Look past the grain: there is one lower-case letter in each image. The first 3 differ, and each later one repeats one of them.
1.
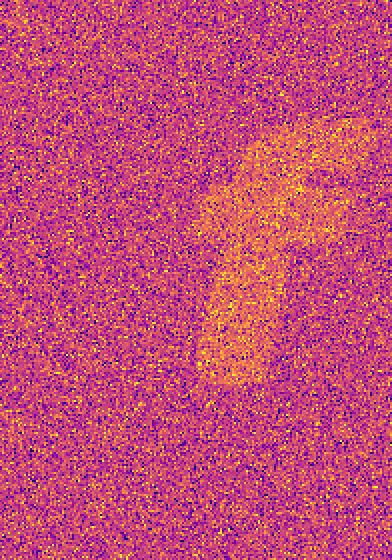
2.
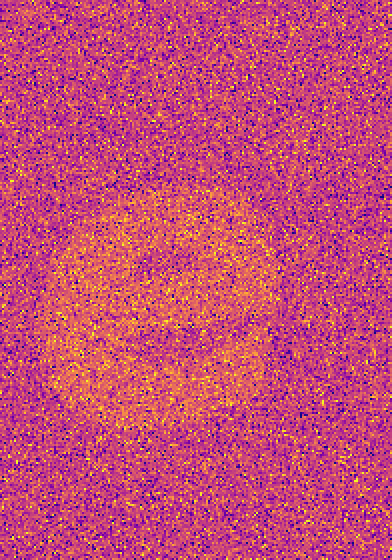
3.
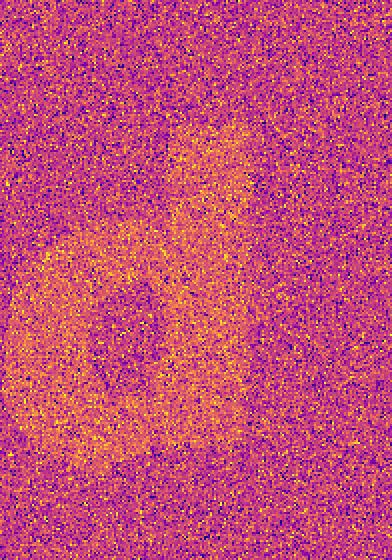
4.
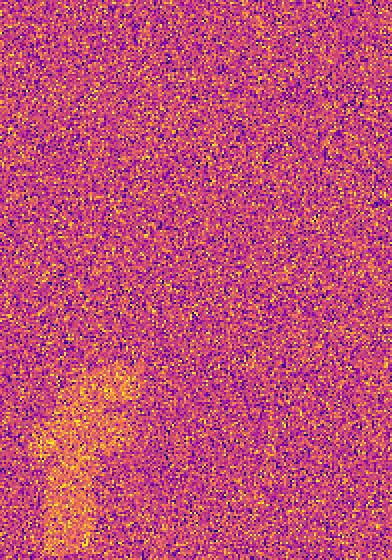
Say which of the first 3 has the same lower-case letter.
1
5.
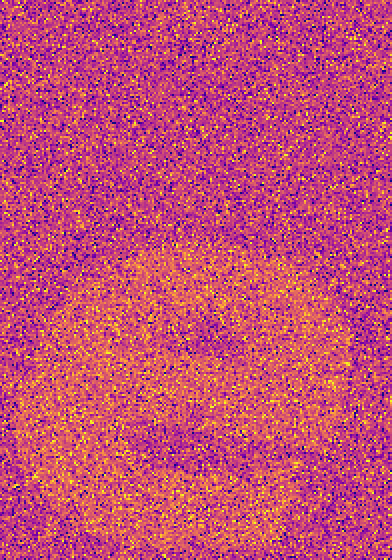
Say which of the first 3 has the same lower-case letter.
2
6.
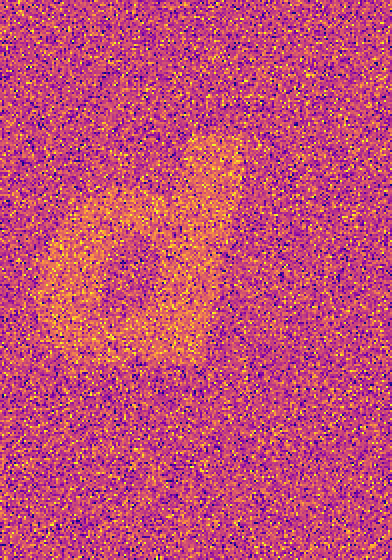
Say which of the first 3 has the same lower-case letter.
3
